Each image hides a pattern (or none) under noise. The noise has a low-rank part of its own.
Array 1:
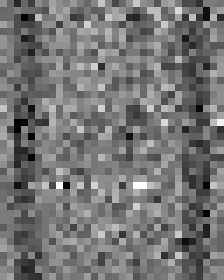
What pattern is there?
bands of columns
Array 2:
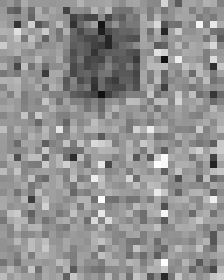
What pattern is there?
one block
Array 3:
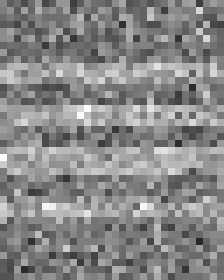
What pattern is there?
bands of rows
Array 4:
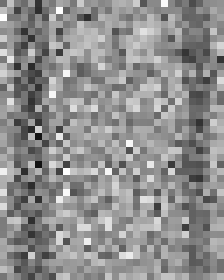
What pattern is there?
bands of columns
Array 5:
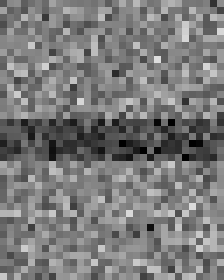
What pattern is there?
one band of rows
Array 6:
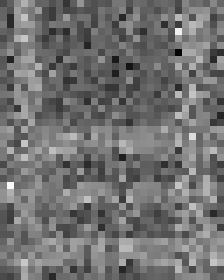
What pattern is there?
bands of rows crossing bands of columns
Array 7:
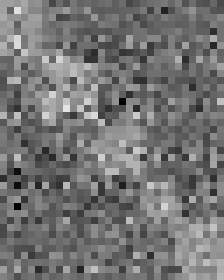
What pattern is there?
blocks along the diagonal
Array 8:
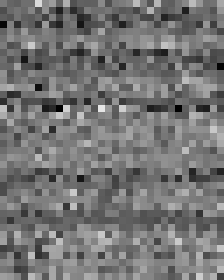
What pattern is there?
bands of rows
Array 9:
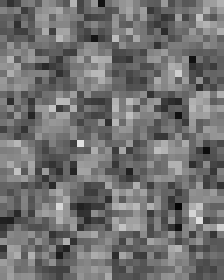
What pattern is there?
a checkerboard
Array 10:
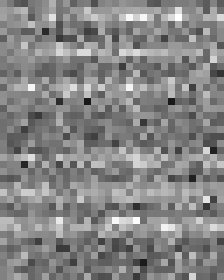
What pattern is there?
bands of rows
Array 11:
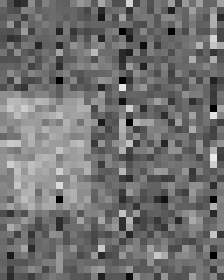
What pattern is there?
one block
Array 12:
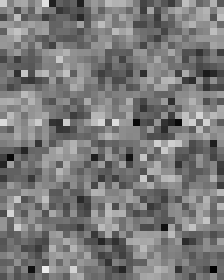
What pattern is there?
a checkerboard
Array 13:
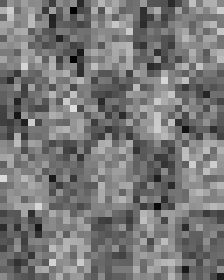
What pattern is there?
a checkerboard
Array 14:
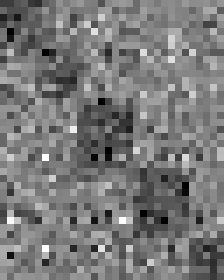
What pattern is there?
blocks along the diagonal
